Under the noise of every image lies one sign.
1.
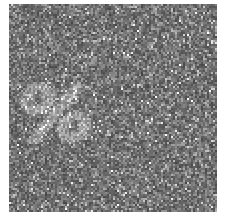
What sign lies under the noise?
percent sign
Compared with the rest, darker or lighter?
lighter
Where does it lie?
middle left
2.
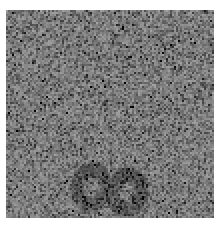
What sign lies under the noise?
infinity sign
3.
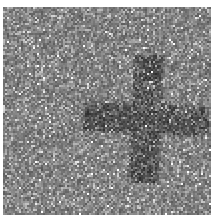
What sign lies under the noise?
plus sign
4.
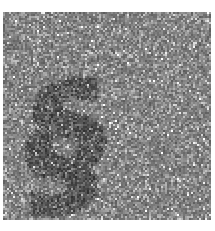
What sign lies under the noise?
section sign
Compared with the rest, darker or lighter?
darker
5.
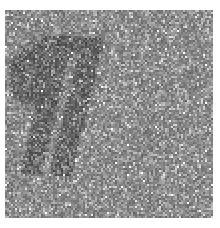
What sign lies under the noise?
pilcrow
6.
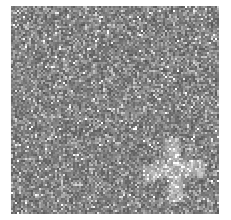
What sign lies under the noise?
plus sign
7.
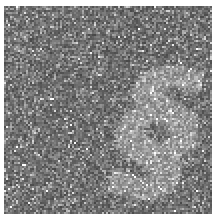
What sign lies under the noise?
section sign
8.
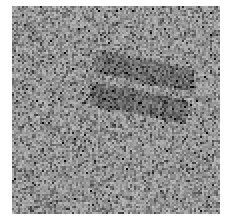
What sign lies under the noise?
equals sign
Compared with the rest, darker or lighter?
darker
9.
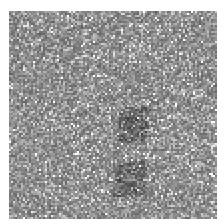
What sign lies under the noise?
colon
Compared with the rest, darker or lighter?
darker
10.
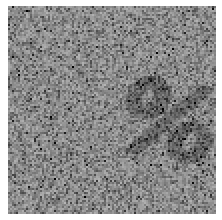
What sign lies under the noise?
percent sign
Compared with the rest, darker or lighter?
darker
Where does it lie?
middle right
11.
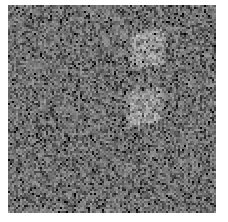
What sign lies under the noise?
colon
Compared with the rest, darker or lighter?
lighter
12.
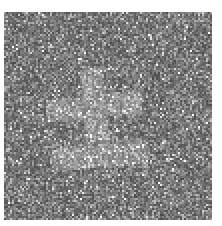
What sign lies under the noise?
plus-minus sign
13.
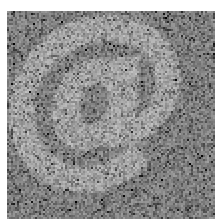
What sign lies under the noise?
at sign
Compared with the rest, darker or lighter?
lighter
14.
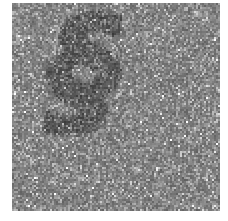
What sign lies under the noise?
section sign
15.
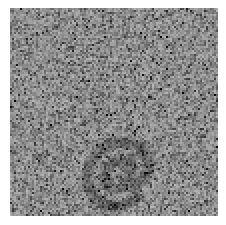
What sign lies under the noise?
at sign
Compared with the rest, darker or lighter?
darker
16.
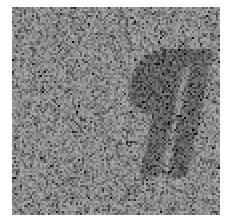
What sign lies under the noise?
pilcrow
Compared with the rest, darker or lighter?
darker
